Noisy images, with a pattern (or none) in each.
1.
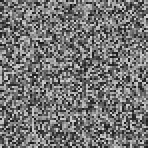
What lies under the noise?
only noise
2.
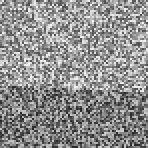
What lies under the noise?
a sharp edge
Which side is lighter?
top
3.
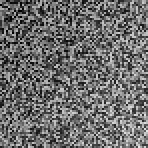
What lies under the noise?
a smooth slope
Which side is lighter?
bottom right
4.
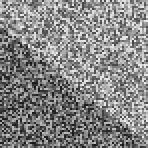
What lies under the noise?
a sharp edge
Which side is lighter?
top right
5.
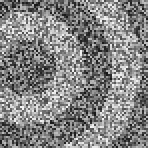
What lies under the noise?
rings round one point
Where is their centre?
middle left
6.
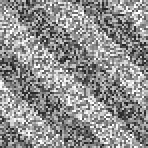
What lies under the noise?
diagonal stripes
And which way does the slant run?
top left to bottom right
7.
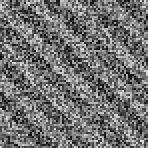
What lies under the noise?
diagonal stripes
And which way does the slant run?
top left to bottom right
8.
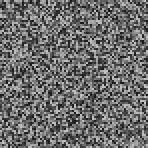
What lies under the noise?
only noise
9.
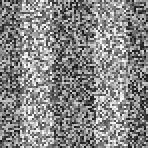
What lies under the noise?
vertical stripes
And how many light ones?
2
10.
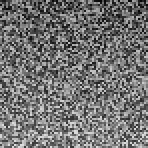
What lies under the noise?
a smooth slope
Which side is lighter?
bottom
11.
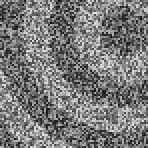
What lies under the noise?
rings round one point
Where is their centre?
top right
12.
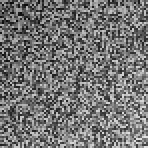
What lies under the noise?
a smooth slope
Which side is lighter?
bottom right
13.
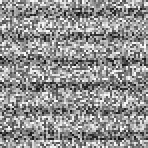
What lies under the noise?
horizontal stripes
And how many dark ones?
6
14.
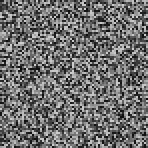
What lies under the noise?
only noise
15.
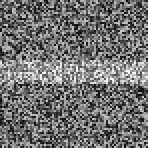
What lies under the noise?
one horizontal stripe
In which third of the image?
middle
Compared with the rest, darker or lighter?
lighter
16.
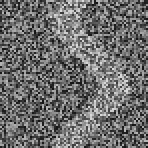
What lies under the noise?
a wavy band
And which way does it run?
top to bottom
